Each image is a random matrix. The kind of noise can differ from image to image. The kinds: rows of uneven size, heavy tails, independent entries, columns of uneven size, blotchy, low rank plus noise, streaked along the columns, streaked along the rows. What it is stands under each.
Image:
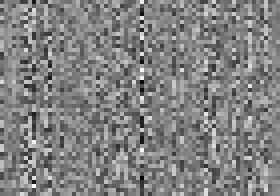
columns of uneven size
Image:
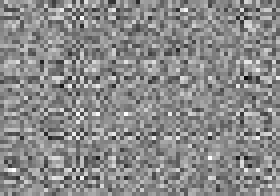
low rank plus noise
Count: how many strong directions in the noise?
one
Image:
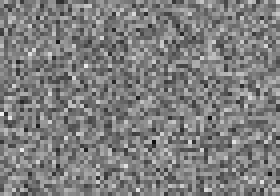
independent entries
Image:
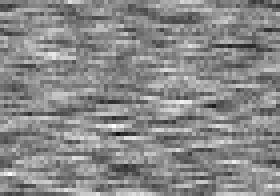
streaked along the rows
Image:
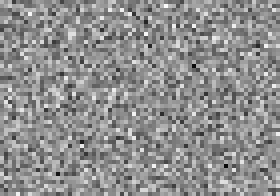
independent entries
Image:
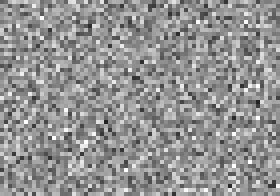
independent entries
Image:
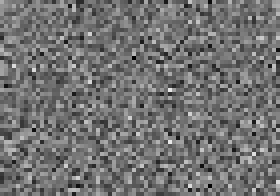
low rank plus noise
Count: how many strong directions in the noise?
five to eight
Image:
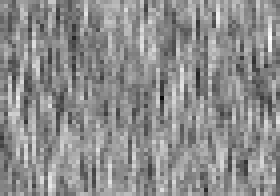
streaked along the columns
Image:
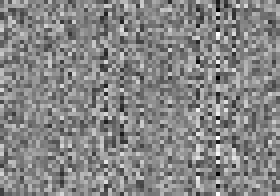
columns of uneven size
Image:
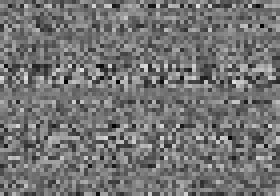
rows of uneven size
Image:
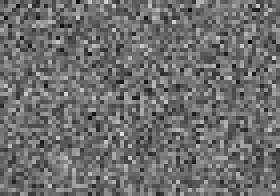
independent entries
